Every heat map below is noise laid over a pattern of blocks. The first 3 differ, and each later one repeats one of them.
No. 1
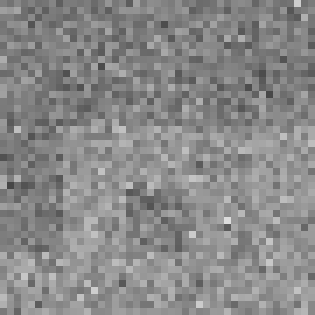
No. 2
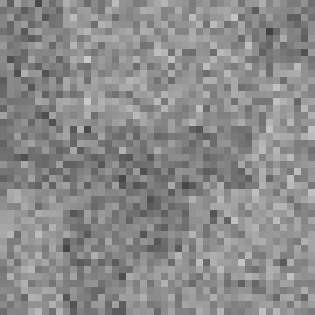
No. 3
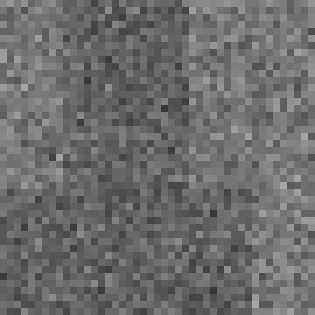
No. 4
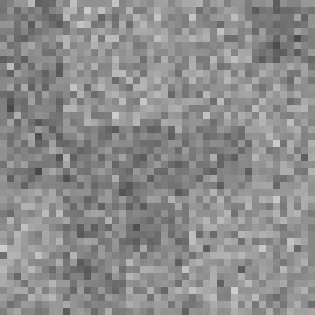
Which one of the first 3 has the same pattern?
2
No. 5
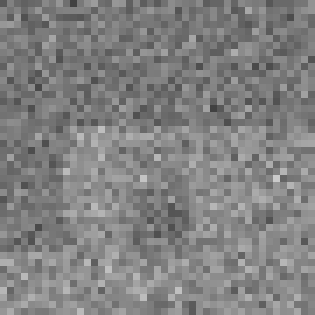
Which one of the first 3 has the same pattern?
1
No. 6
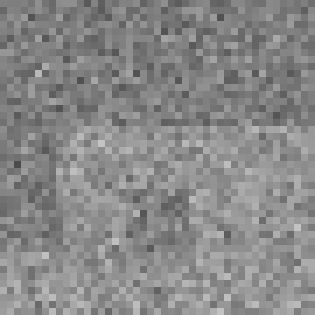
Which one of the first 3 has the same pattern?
1
